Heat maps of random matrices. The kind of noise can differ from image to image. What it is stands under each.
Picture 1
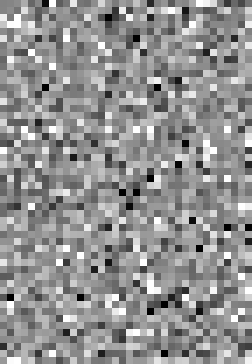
heavy tails
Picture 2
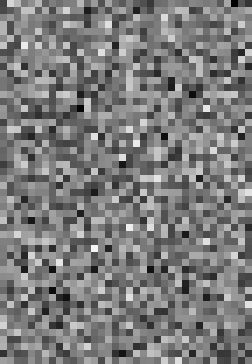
independent entries
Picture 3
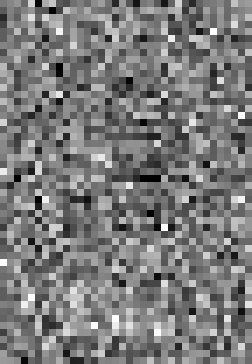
low rank plus noise
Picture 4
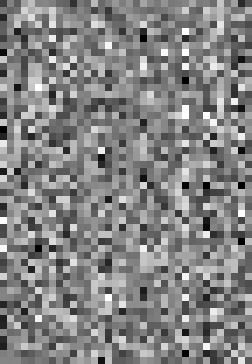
columns of uneven size
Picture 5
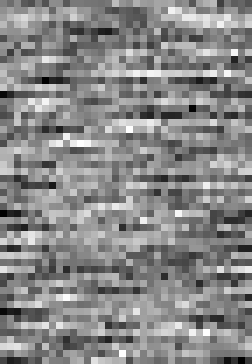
streaked along the rows
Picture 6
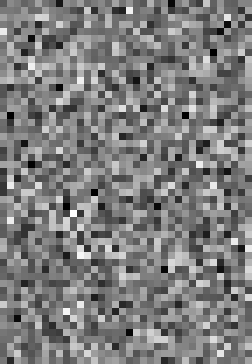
independent entries
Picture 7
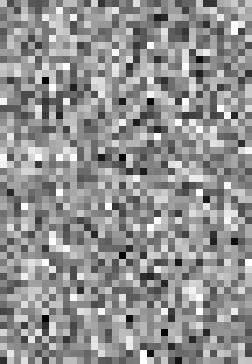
independent entries
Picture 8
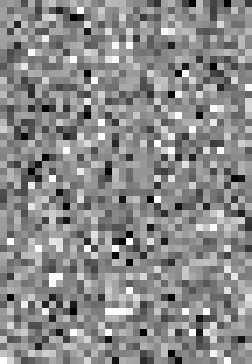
heavy tails
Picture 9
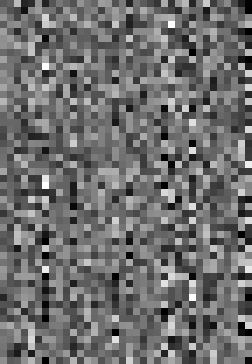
columns of uneven size
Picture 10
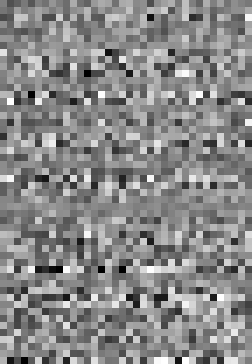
rows of uneven size
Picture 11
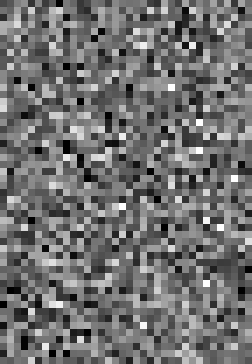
independent entries
